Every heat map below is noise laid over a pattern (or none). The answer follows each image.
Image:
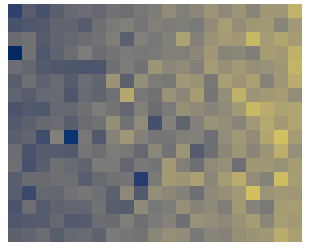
a smooth slope
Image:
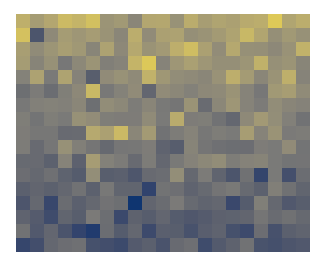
a smooth slope
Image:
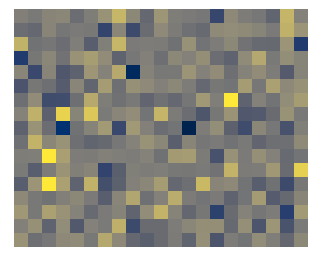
only noise
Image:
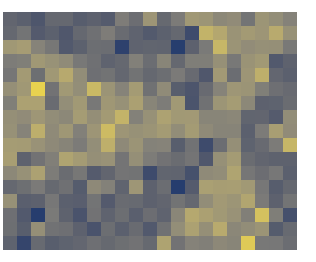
spokes from one point
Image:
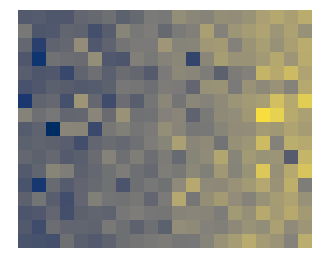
a smooth slope
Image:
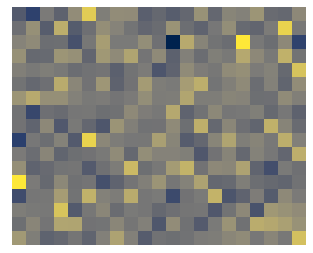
only noise
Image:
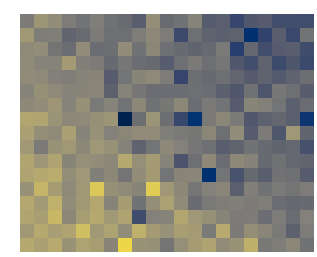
a smooth slope
